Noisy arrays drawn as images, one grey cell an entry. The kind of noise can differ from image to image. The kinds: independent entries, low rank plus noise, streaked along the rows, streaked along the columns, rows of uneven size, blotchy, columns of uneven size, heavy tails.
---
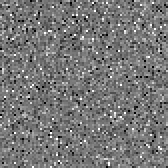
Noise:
heavy tails
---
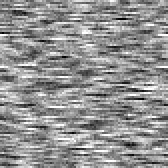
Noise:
streaked along the rows
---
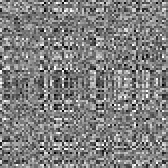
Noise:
low rank plus noise
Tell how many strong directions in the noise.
one
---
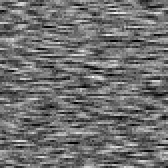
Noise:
streaked along the rows
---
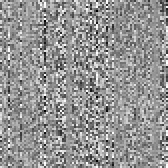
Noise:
columns of uneven size
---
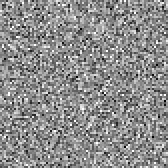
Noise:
independent entries
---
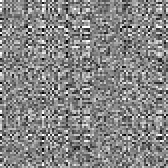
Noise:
low rank plus noise
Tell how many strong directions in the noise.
one
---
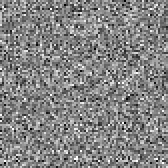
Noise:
low rank plus noise
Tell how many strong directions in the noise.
five to eight
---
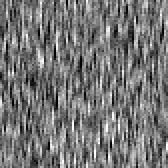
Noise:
streaked along the columns
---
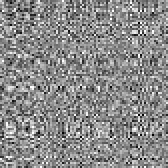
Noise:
low rank plus noise
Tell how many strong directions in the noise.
two
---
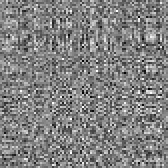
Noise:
low rank plus noise
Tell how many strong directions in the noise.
two
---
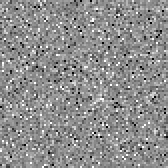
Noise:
heavy tails
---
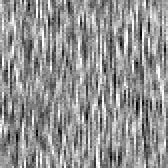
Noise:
streaked along the columns
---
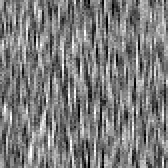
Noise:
streaked along the columns
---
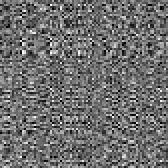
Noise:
low rank plus noise
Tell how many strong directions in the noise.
two
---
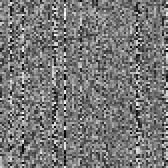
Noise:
columns of uneven size
